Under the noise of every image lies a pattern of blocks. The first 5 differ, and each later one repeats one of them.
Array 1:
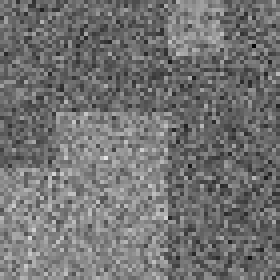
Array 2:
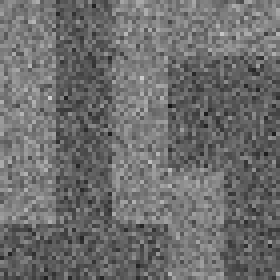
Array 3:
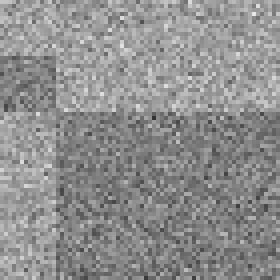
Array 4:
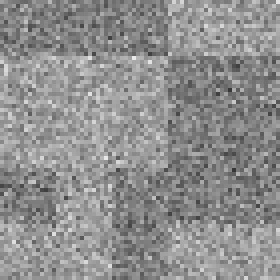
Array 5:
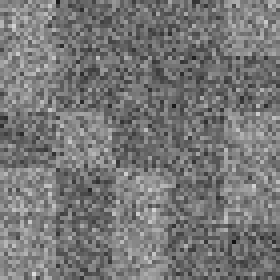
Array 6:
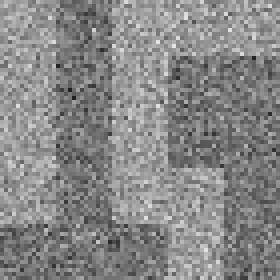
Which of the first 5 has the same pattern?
2
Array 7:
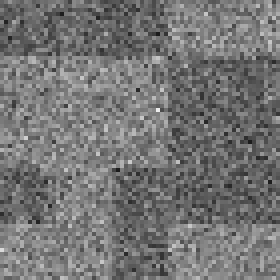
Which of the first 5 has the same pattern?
4
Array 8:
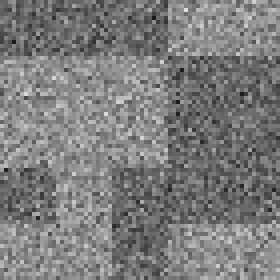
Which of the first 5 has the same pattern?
4
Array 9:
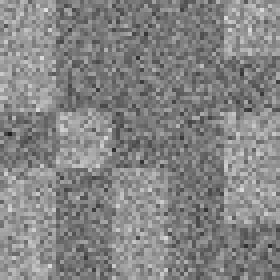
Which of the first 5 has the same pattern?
5
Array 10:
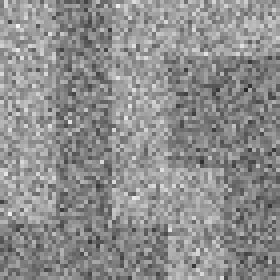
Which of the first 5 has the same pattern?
2
